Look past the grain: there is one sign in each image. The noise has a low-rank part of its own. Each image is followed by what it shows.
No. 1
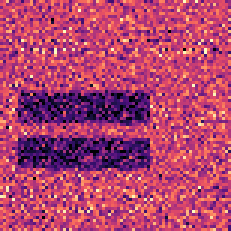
equals sign
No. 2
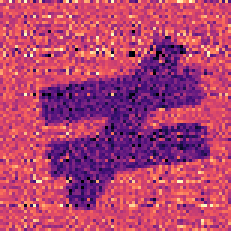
not-equal sign
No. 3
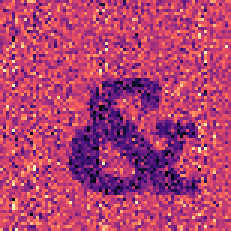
ampersand
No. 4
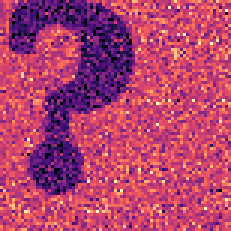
question mark
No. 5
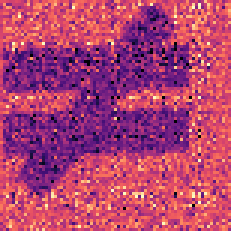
not-equal sign
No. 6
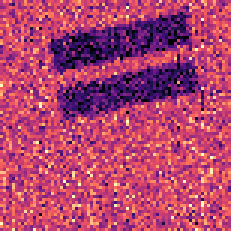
equals sign
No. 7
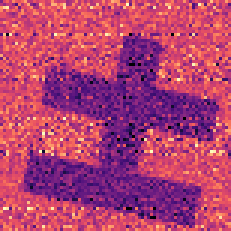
plus-minus sign
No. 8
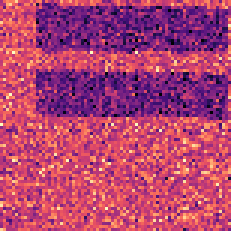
equals sign
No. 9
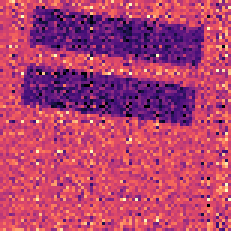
equals sign
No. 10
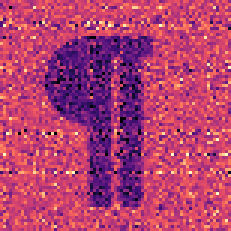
pilcrow
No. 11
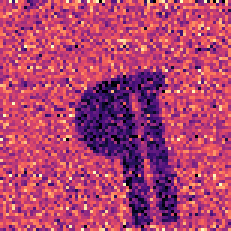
pilcrow
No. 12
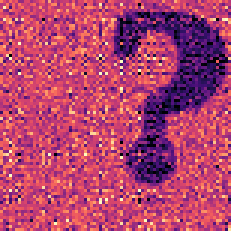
question mark
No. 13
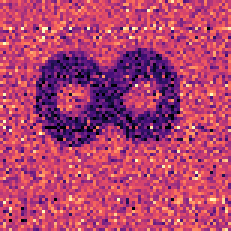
infinity sign
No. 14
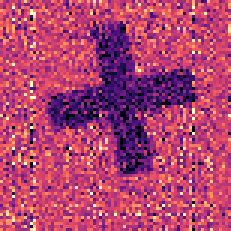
plus sign
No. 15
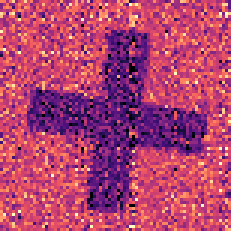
plus sign
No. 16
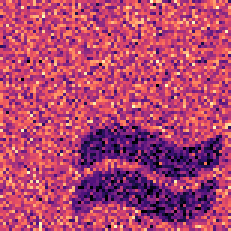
approximately sign
